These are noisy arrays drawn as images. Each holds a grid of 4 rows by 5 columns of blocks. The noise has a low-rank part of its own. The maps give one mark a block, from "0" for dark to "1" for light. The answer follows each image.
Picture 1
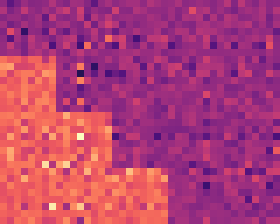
0 0 0 0 0
1 0 0 0 0
1 1 0 0 0
1 1 1 0 0
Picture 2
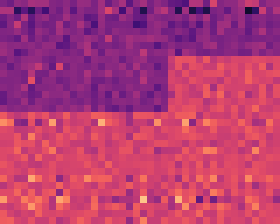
0 0 0 0 0
0 0 0 1 1
1 1 1 1 1
1 1 1 1 1
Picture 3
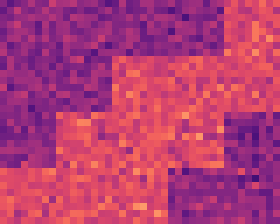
0 0 0 0 1
0 0 1 1 1
0 1 1 1 0
1 1 1 0 0
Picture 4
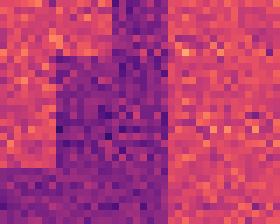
1 1 0 1 1
1 0 0 1 1
1 0 0 1 1
0 0 0 1 1
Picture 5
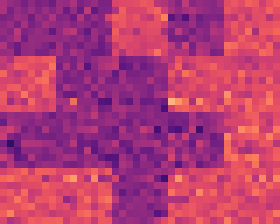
0 0 1 0 1
1 0 0 1 1
0 0 0 0 1
1 1 0 1 1
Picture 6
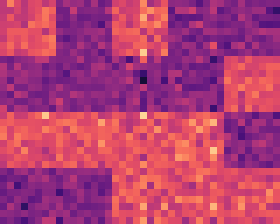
1 0 1 0 0
0 0 0 0 1
1 1 1 1 0
0 0 1 1 1
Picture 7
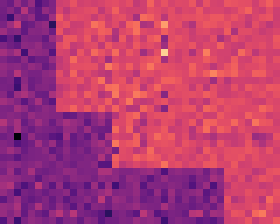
0 1 1 1 1
0 1 1 1 1
0 0 1 1 1
0 0 0 0 1
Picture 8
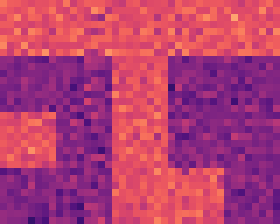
1 1 1 1 1
0 0 1 0 0
1 0 1 0 0
0 0 1 1 0
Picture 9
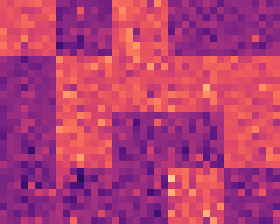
1 0 1 0 0
0 1 1 1 1
0 1 0 0 1
0 0 0 1 0
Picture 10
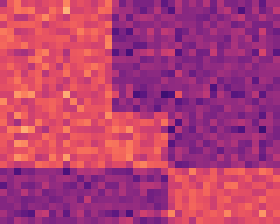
1 1 0 0 0
1 1 0 0 0
1 1 1 0 0
0 0 0 1 1
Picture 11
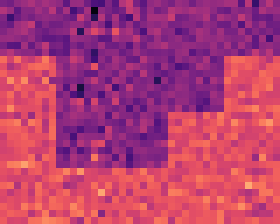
0 0 0 0 0
1 0 0 0 1
1 0 0 1 1
1 1 1 1 1
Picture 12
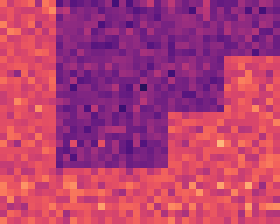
1 0 0 0 0
1 0 0 0 1
1 0 0 1 1
1 1 1 1 1
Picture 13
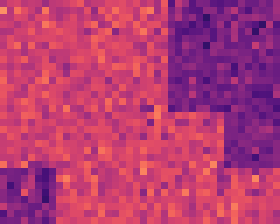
1 1 1 0 0
1 1 1 0 0
1 1 1 1 0
0 1 1 1 1
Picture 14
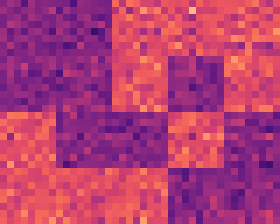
0 0 1 1 1
0 0 1 0 1
1 0 0 1 0
1 1 1 0 0
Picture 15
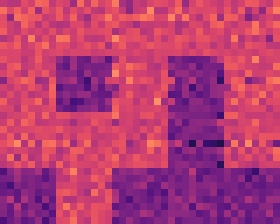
1 1 1 1 1
1 0 1 0 1
1 1 1 0 1
0 1 0 0 0
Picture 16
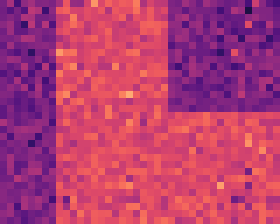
0 1 1 0 0
0 1 1 0 0
0 1 1 1 1
0 1 1 1 1
